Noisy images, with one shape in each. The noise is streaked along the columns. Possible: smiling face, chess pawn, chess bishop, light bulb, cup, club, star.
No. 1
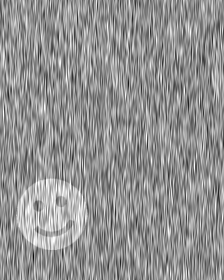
light smiling face, bottom left
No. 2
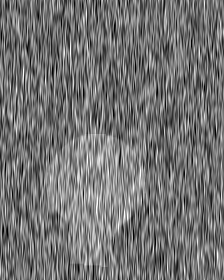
light light bulb
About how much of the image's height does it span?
half
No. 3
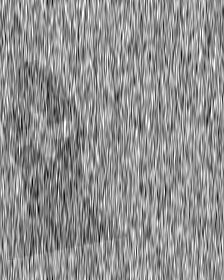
dark chess bishop
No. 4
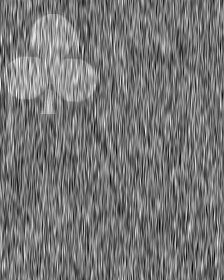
light club, top left
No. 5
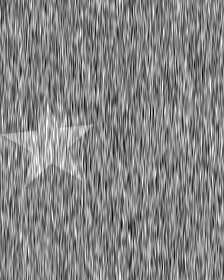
light star, middle left
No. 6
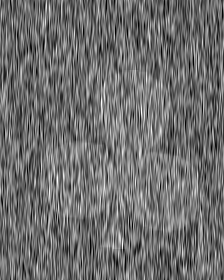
light club
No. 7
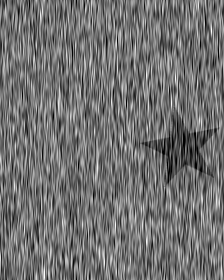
dark star, middle right
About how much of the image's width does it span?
a third
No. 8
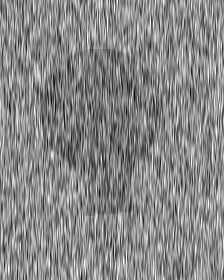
dark light bulb
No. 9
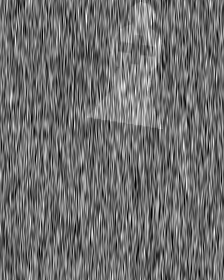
light chess bishop
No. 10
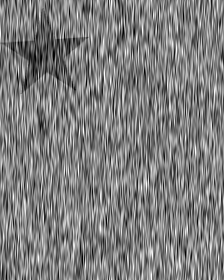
dark star, top left
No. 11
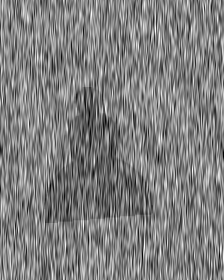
dark chess pawn
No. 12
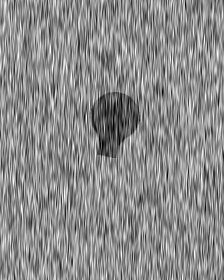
dark light bulb, centre
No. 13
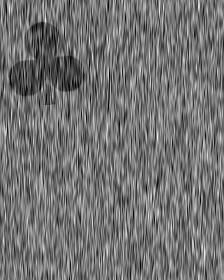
dark club, top left
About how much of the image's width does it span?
a third
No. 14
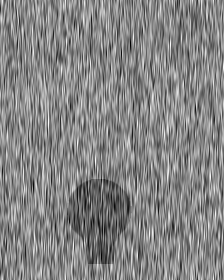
dark light bulb, bottom middle
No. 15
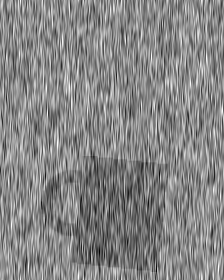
dark cup
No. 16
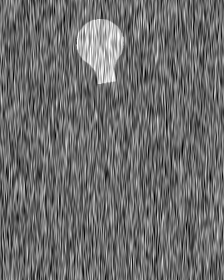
light light bulb, top middle
